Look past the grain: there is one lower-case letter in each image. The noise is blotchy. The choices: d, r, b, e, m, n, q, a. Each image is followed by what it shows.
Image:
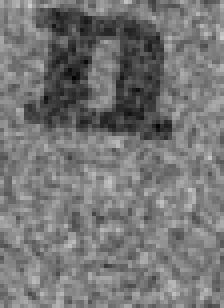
dark n
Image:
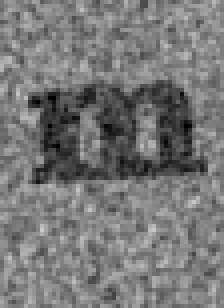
dark m
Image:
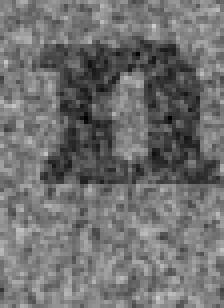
dark n
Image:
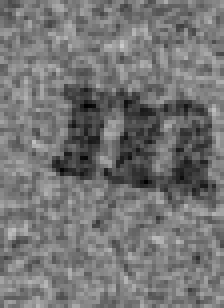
dark m
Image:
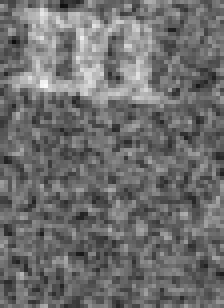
light m
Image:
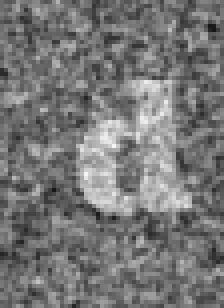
light d
